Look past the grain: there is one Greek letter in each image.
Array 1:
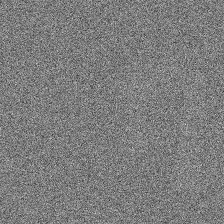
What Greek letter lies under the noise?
eta
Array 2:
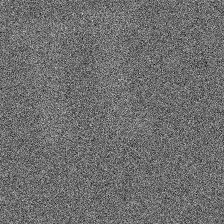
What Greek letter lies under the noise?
pi
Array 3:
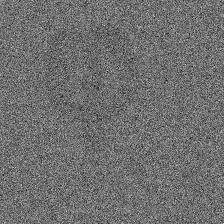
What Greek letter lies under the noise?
phi
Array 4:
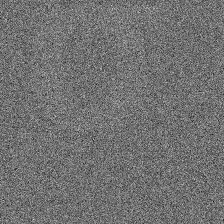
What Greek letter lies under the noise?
sigma
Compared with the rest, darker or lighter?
lighter
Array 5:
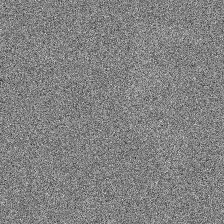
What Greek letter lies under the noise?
xi
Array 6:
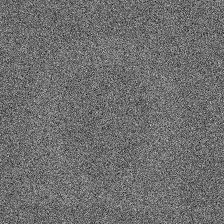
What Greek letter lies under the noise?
omega
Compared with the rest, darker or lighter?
lighter
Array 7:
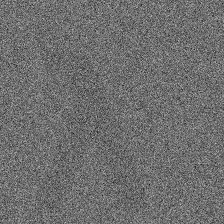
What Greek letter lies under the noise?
lambda
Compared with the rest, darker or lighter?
darker
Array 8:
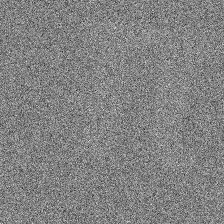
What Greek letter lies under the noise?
pi
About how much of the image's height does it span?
two thirds
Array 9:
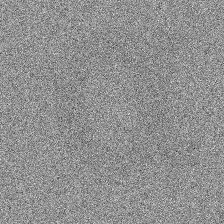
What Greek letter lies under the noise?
alpha
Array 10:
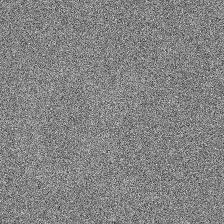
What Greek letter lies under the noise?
alpha
